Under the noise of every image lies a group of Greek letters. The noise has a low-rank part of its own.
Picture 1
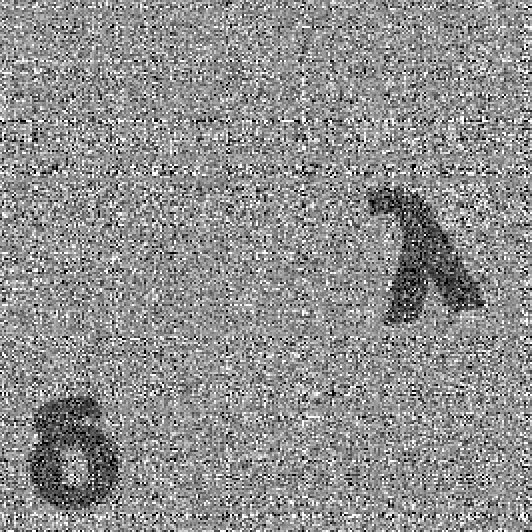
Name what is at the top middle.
nothing
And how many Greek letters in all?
2
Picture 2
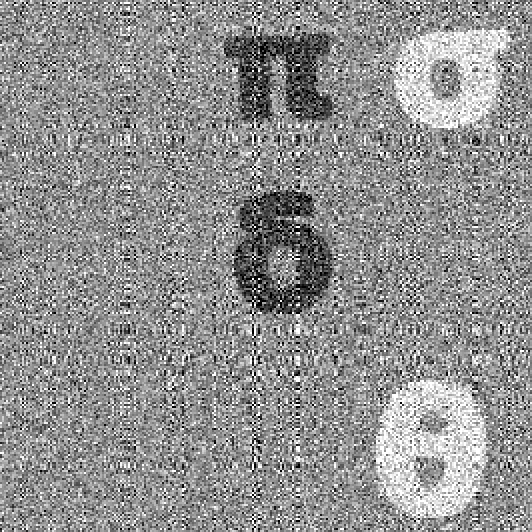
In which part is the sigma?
top right
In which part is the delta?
centre
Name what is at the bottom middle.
nothing
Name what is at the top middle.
pi
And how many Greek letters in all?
4
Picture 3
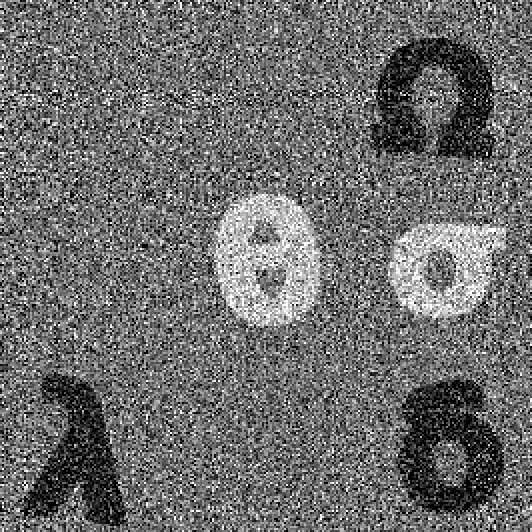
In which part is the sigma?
middle right
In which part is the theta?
centre
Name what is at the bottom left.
lambda
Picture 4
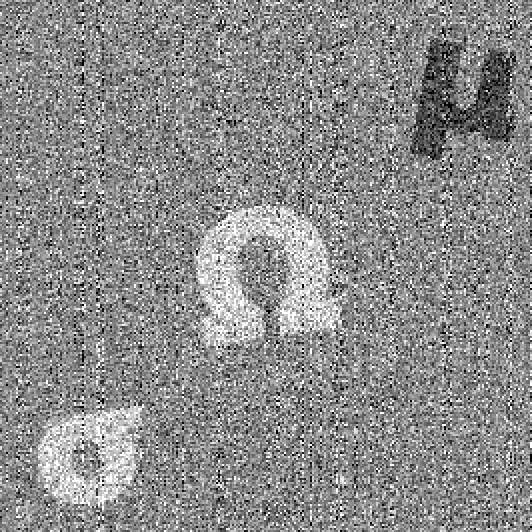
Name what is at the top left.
nothing
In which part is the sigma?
bottom left
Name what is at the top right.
mu
